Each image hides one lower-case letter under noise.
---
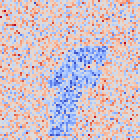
blue f
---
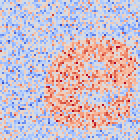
red e
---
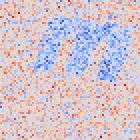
blue m
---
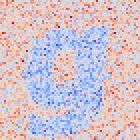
blue g
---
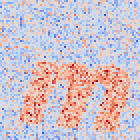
red m
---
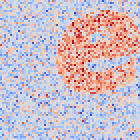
red e
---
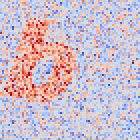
red b
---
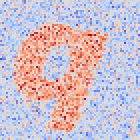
red q
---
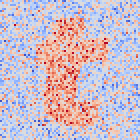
red t
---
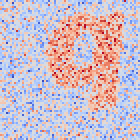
red q
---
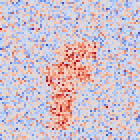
red f
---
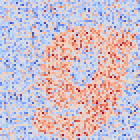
red g
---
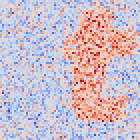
red t
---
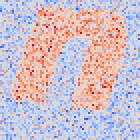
red n
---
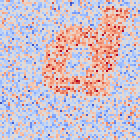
red d
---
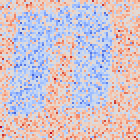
blue n
